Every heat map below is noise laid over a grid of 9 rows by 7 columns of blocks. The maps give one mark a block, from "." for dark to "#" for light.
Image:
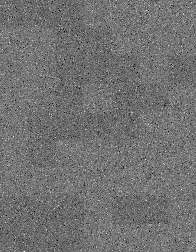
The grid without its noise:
...####
##..###
##...#.
##.#..#
#....##
#.#####
#######
...#..#
...####
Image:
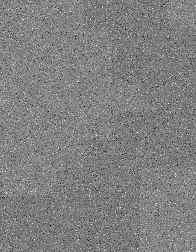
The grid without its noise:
###...#
####...
####...
#####..
####...
###....
##...##
.....##
.....##
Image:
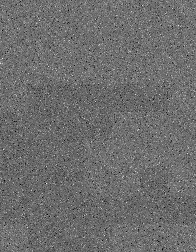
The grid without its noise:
#######
#######
#######
#.....#
....###
...####
...##.#
.......
#...###
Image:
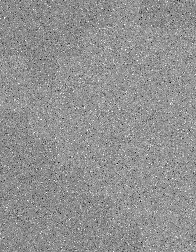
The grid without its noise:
....#..
...####
#.#####
#######
.######
..#####
...####
....###
.....##
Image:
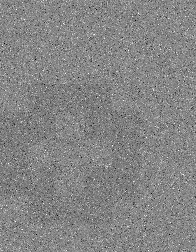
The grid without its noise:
#######
#######
#######
#...###
..#..##
.###.##
..#..##
#...###
#######
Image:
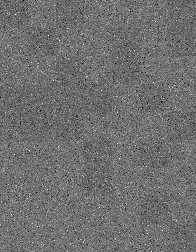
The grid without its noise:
.#.###.
#.##.#.
##.#.##
....#.#
...###.
###.#.#
###.###
#####.#
######.
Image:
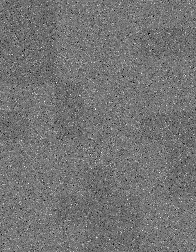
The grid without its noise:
..#####
..###..
..#####
##.####
.#.##..
######.
###.##.
##...##
###..##
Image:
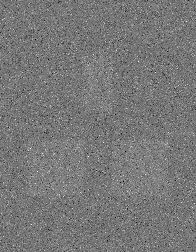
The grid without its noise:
.......
.......
...#...
...#...
.......
.##.##.
.##.##.
.......
.......
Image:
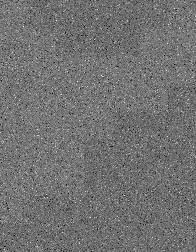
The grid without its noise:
#.....#
##...##
#######
######.
####...
###....
###....
#......
.......
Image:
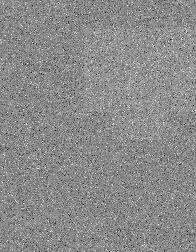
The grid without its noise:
.......
...####
...####
...####
....##.
.......
.......
.......
.......
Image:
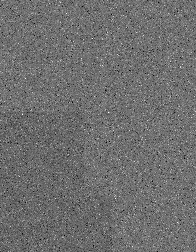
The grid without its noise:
#######
#######
#######
#######
...####
...####
...####
....###
....###
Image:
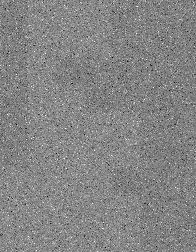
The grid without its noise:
.###...
.###...
.#.....
.##....
.####..
.####..
####...
#####..
#####..
